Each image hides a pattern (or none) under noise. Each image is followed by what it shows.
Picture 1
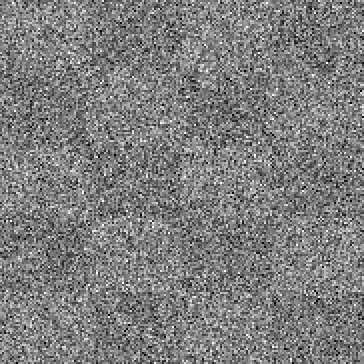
a checkerboard
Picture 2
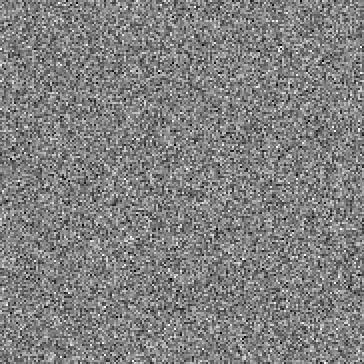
only noise
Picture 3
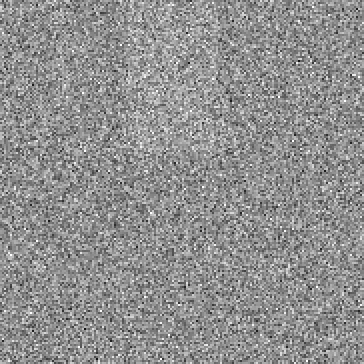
one block
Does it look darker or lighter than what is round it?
lighter
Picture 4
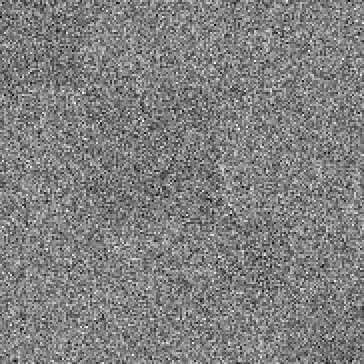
blocks along the diagonal
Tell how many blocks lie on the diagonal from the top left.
4
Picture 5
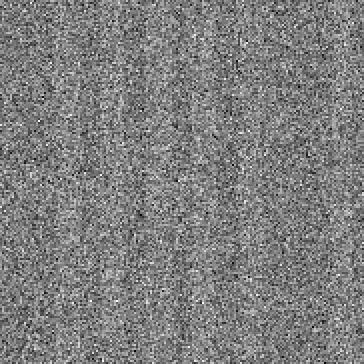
bands of columns
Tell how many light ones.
6
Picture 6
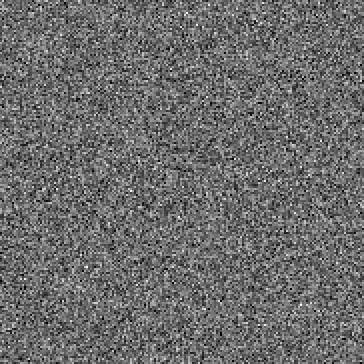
only noise
